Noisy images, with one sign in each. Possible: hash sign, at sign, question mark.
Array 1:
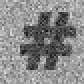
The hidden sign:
hash sign
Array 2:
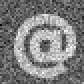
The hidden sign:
at sign
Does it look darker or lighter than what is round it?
lighter
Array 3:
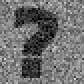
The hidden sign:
question mark
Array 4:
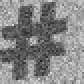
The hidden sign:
hash sign
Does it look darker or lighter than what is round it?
darker
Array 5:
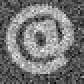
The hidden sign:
at sign
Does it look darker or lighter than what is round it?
lighter
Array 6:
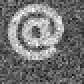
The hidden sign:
at sign
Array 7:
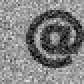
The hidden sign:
at sign
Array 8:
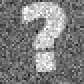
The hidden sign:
question mark
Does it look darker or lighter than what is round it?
lighter
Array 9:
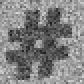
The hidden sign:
hash sign
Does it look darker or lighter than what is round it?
darker
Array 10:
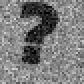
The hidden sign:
question mark
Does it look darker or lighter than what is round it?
darker
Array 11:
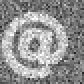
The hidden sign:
at sign
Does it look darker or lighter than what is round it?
lighter
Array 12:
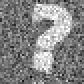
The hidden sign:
question mark
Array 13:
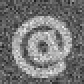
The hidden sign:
at sign
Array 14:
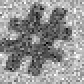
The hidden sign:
hash sign
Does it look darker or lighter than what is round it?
darker
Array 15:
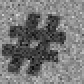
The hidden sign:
hash sign
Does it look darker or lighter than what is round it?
darker
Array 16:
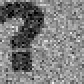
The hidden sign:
question mark
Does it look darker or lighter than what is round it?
darker
